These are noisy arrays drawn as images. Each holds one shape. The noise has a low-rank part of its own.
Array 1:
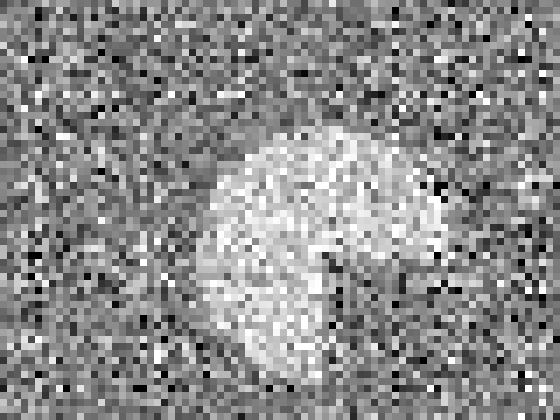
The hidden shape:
disc with a wedge cut out
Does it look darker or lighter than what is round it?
lighter
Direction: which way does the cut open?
down and right
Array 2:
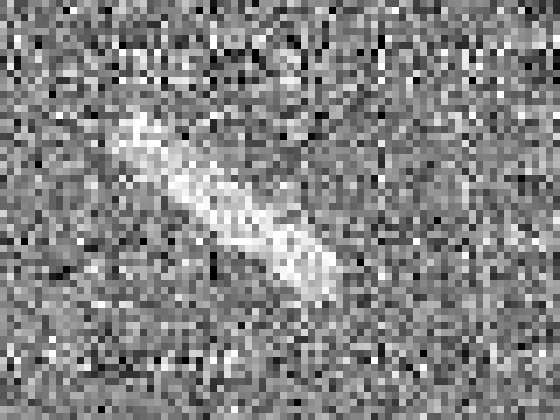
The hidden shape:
bar
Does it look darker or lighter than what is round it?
lighter
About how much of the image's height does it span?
half
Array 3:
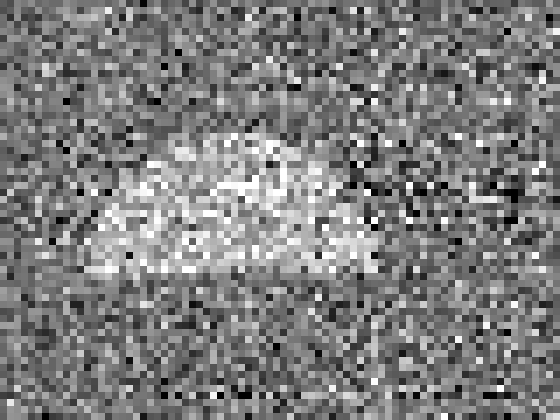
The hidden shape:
half disc
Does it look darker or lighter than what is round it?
lighter
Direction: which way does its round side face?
up
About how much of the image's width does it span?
half
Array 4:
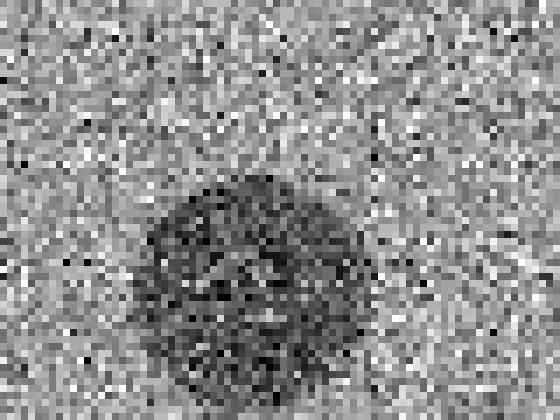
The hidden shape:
disc
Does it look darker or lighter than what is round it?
darker
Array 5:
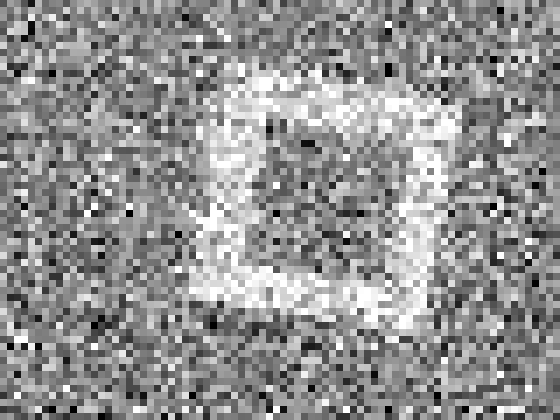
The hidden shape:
square frame
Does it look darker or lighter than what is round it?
lighter
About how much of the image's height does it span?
two thirds
